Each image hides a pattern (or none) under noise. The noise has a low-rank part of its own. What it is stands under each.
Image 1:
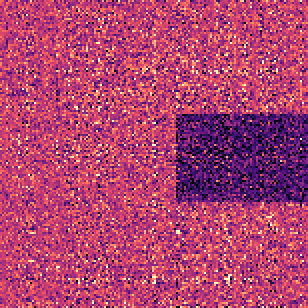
one block
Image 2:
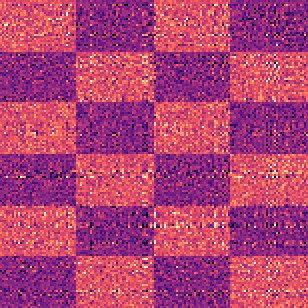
a checkerboard
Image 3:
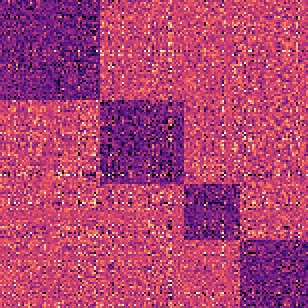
blocks along the diagonal
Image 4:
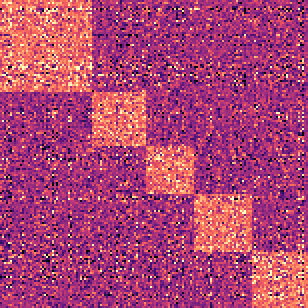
blocks along the diagonal
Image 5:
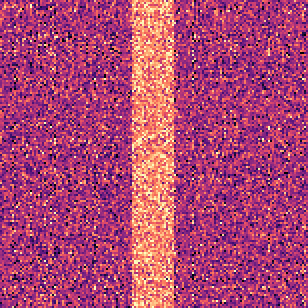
one band of columns
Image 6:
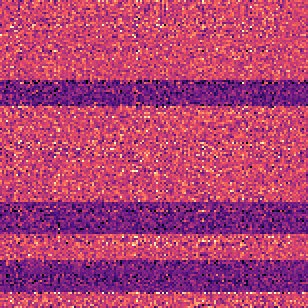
bands of rows
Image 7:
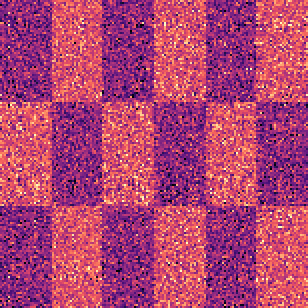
a checkerboard
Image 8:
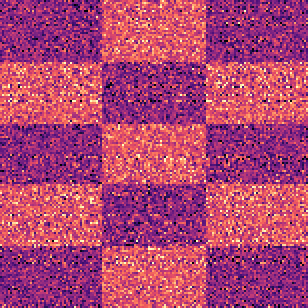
a checkerboard
